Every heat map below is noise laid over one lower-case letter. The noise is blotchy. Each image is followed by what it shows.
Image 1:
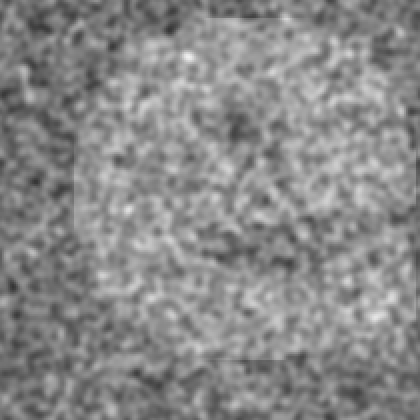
light e
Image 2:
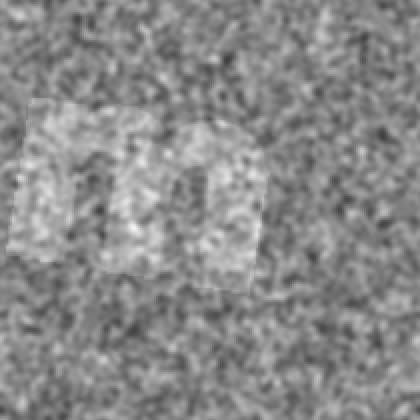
light m
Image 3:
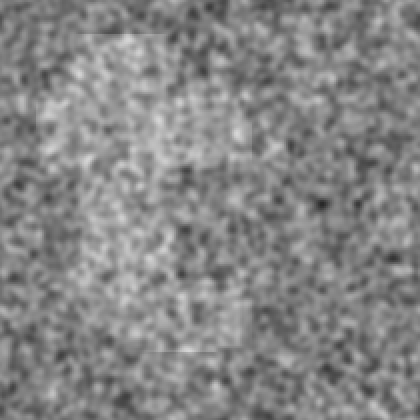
light t
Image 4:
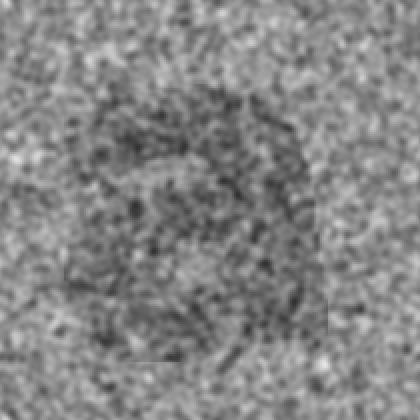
dark a
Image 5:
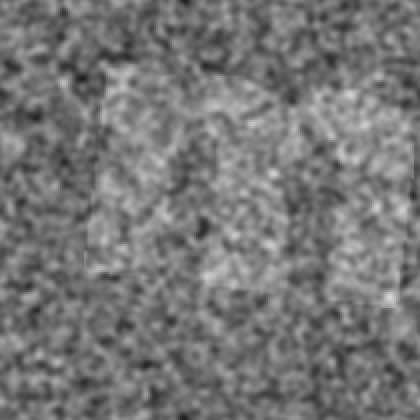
light m
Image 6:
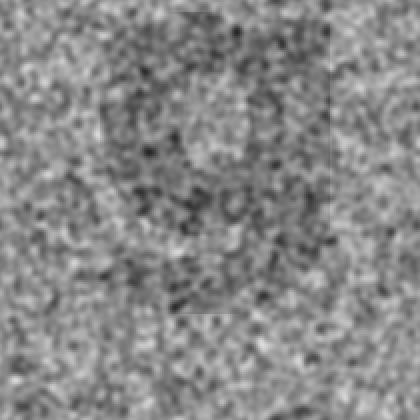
dark g
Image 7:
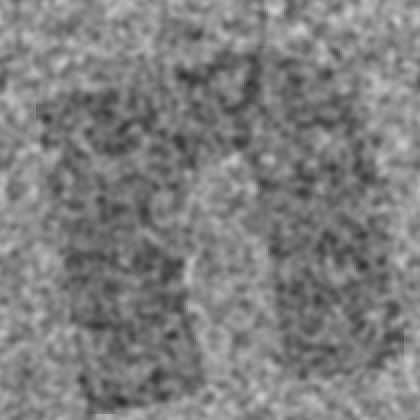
dark n
